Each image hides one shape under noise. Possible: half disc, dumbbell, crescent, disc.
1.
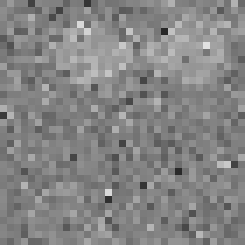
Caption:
light dumbbell
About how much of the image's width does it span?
two thirds
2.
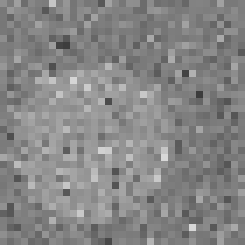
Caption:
light disc
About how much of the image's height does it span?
two thirds
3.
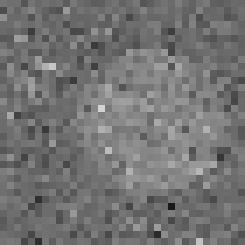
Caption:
light disc
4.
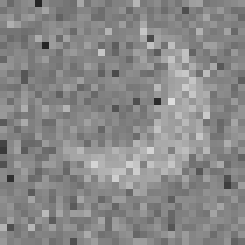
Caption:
light crescent
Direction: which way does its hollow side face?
up and left
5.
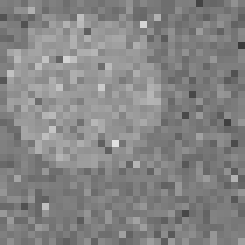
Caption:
light disc
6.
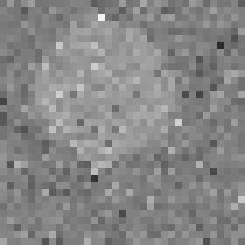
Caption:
light disc
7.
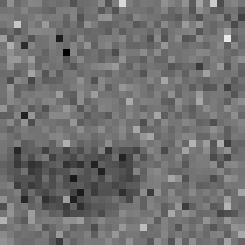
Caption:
dark half disc
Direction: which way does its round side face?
down
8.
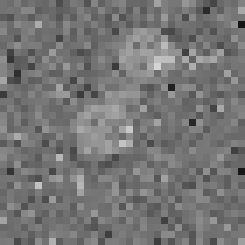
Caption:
light dumbbell
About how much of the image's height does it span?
half
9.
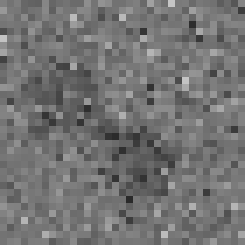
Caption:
dark dumbbell
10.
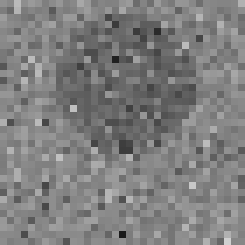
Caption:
dark disc
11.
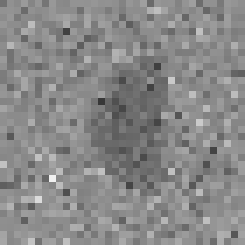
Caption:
dark half disc
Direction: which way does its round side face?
left
